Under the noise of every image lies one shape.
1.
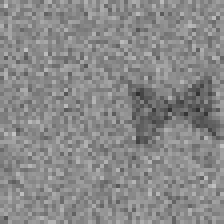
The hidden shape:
bow tie
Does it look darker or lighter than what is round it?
darker
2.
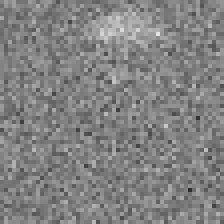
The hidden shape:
umbrella
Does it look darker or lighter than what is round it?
lighter
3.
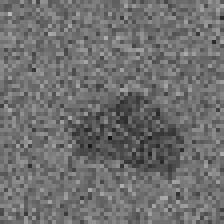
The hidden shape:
cloud
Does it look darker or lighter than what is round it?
darker
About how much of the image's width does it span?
half
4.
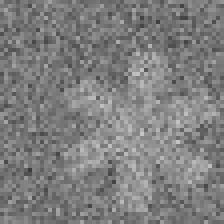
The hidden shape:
asterisk
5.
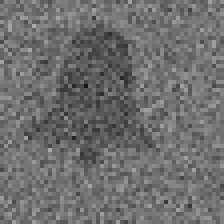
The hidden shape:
bell
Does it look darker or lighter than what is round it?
darker
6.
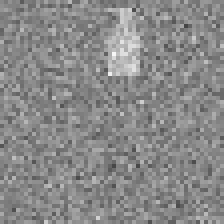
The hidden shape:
bottle
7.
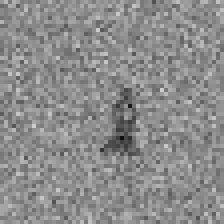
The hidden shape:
chess bishop
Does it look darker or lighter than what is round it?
darker
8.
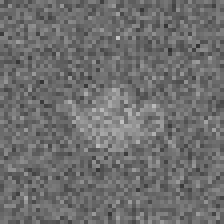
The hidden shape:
teapot
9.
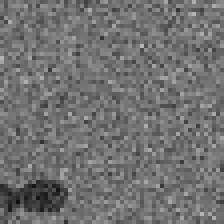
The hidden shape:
fish
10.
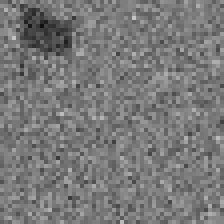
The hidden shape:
flag
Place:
top left
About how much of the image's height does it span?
a third
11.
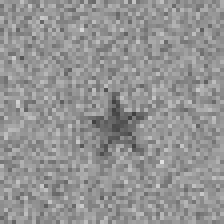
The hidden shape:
star
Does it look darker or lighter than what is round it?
darker
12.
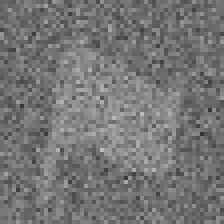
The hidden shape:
flag
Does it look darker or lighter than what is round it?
lighter
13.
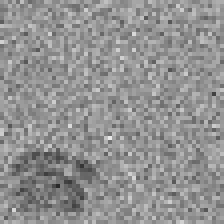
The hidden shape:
telephone
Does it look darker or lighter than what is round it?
darker
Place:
bottom left
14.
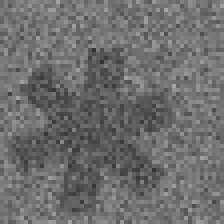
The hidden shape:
asterisk
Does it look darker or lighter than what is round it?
darker
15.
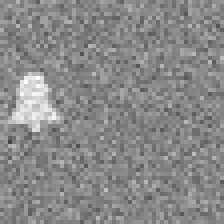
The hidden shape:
bell
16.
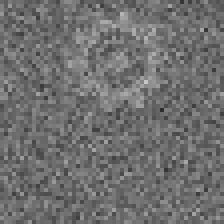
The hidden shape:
gear
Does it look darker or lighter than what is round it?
lighter
